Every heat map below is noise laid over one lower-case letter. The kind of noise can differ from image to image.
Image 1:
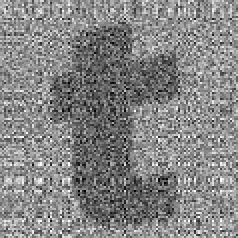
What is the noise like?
low rank plus noise
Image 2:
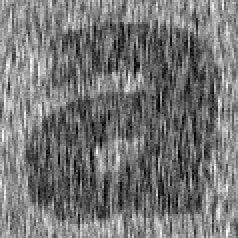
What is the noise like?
streaked along the columns
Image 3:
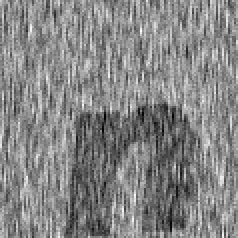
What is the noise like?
streaked along the columns
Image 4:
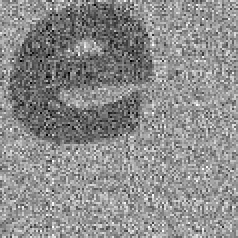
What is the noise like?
low rank plus noise
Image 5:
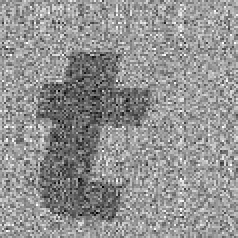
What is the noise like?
low rank plus noise
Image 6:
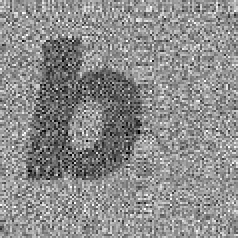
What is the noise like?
low rank plus noise
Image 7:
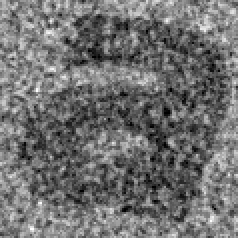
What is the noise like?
blotchy
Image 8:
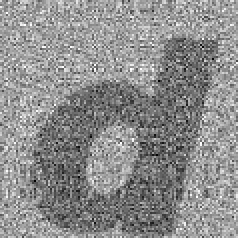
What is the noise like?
low rank plus noise
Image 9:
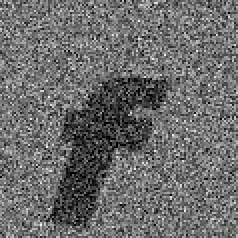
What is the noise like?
independent entries
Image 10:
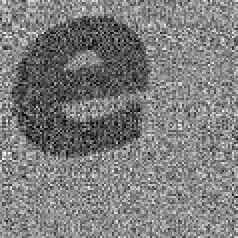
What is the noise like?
low rank plus noise
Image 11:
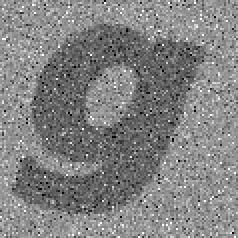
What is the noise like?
heavy tails
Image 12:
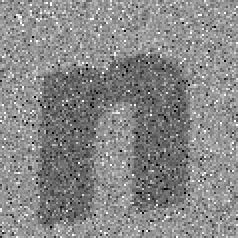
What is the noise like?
heavy tails
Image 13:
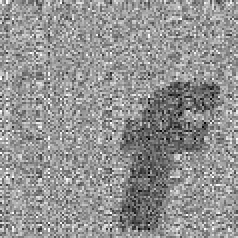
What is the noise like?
low rank plus noise
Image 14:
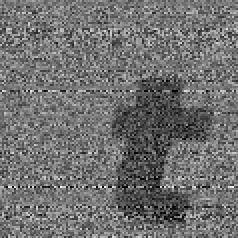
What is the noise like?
rows of uneven size
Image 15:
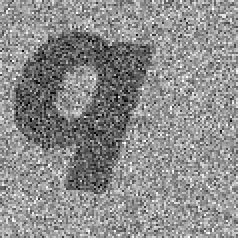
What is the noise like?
independent entries
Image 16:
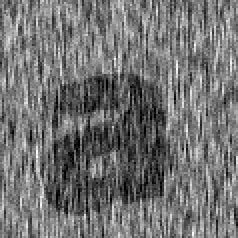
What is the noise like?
streaked along the columns
